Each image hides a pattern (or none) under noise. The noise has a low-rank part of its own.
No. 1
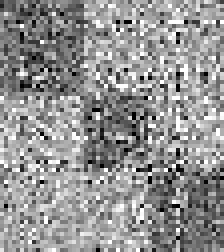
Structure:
blocks along the diagonal
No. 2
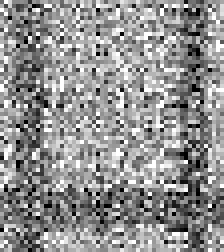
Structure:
bands of rows crossing bands of columns
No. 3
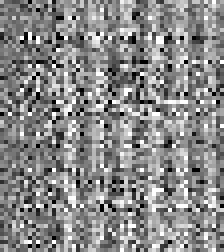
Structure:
bands of columns
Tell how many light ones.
6
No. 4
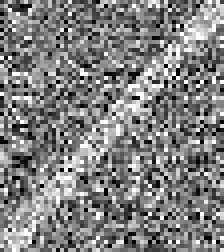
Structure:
a diagonal band
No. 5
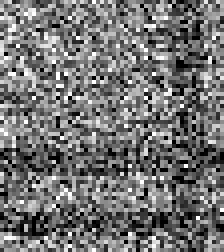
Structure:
bands of rows crossing bands of columns
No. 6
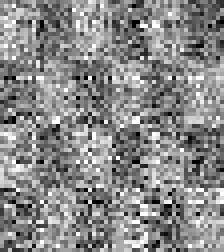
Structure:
a checkerboard
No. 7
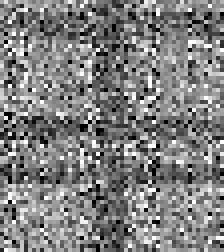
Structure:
bands of rows crossing bands of columns
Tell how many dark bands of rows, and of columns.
3 and 1
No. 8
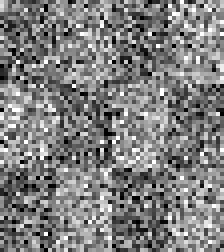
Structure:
a checkerboard
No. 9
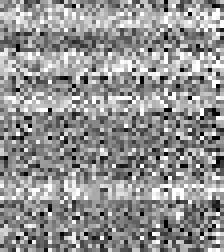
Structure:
bands of rows
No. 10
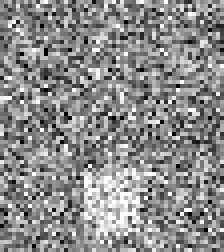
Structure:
one block
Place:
bottom middle
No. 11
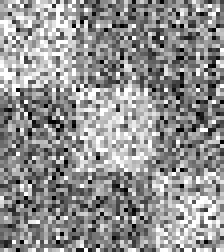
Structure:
blocks along the diagonal
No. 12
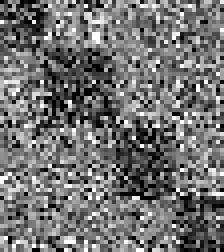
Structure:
blocks along the diagonal
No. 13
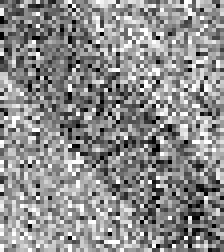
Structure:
a diagonal band
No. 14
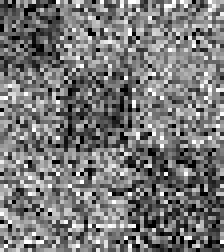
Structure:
blocks along the diagonal
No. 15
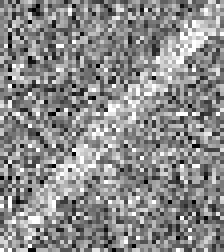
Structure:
a diagonal band
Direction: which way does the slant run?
bottom left to top right
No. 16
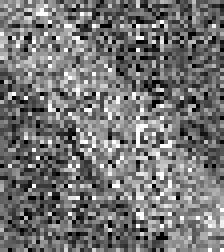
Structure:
a diagonal band
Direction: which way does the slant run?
top left to bottom right
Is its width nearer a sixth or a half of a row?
a half
